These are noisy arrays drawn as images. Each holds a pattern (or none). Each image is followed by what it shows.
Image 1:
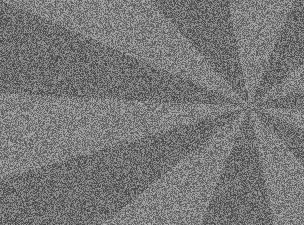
spokes from one point
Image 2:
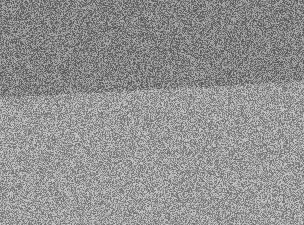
a sharp edge
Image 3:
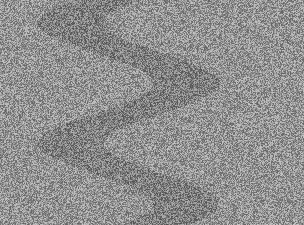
a wavy band
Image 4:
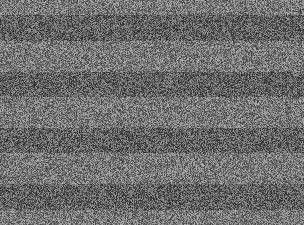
horizontal stripes
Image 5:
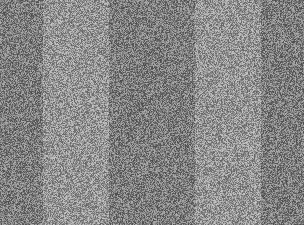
vertical stripes
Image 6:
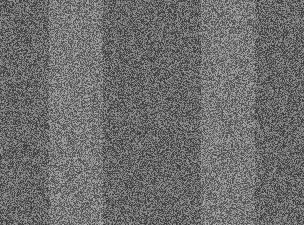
vertical stripes
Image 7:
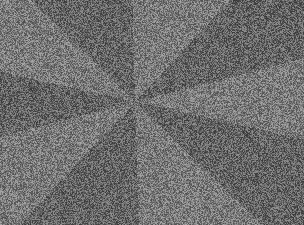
spokes from one point
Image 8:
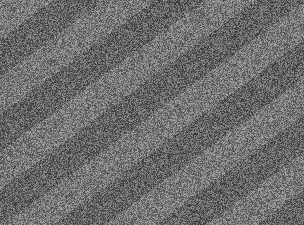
diagonal stripes
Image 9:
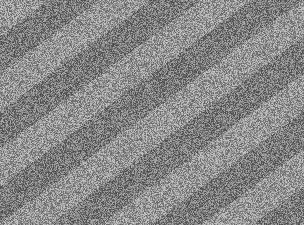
diagonal stripes
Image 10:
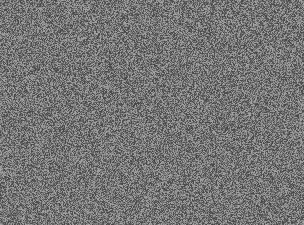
only noise
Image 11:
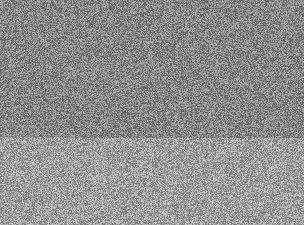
a sharp edge
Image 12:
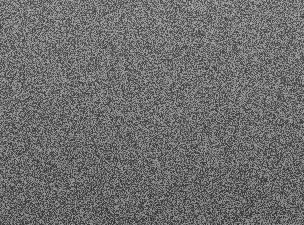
a smooth slope
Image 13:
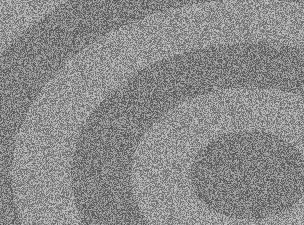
rings round one point
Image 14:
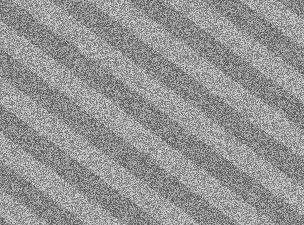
diagonal stripes
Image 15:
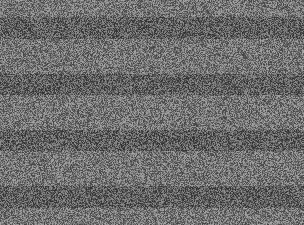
horizontal stripes
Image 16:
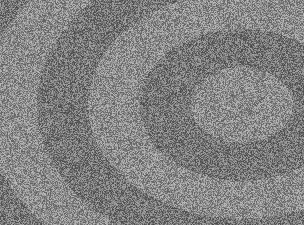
rings round one point
